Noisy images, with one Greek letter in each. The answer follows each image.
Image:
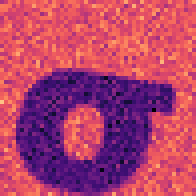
sigma
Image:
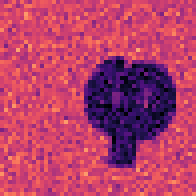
phi
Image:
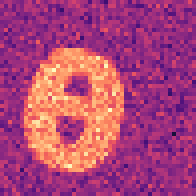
theta
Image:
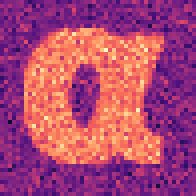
alpha
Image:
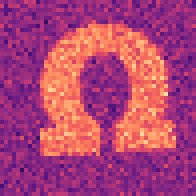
omega
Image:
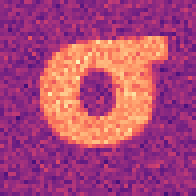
sigma
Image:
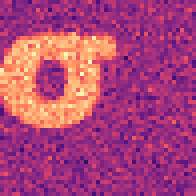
sigma
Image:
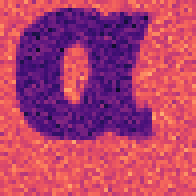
alpha
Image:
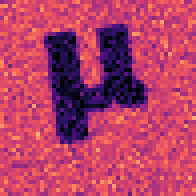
mu
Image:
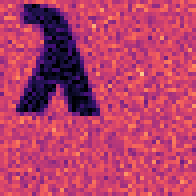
lambda
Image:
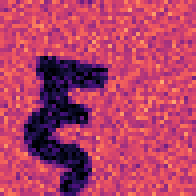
xi
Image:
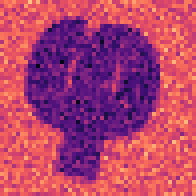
phi
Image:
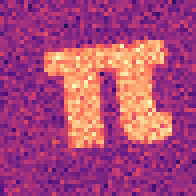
pi
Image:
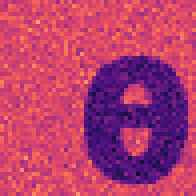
theta
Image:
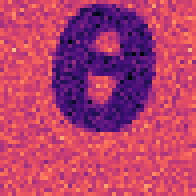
theta
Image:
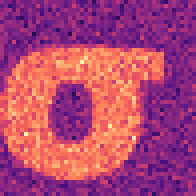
sigma
